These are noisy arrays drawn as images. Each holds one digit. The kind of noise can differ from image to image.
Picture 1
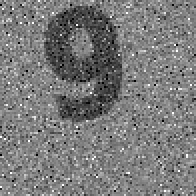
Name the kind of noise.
heavy tails
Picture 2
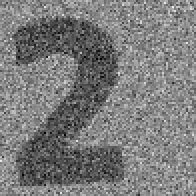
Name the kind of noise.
independent entries
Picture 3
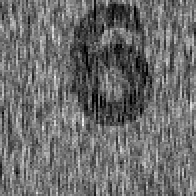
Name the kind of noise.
streaked along the columns
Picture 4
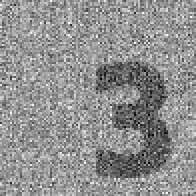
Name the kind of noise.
low rank plus noise
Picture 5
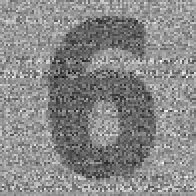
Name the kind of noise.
rows of uneven size
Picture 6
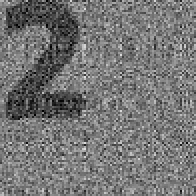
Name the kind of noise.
low rank plus noise
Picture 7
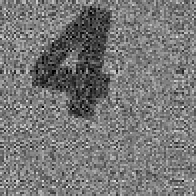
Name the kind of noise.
low rank plus noise
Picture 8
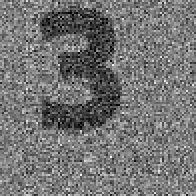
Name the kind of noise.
low rank plus noise
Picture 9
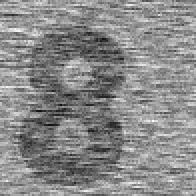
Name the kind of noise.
streaked along the rows
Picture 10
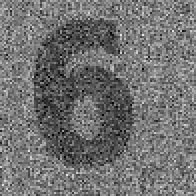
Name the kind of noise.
low rank plus noise
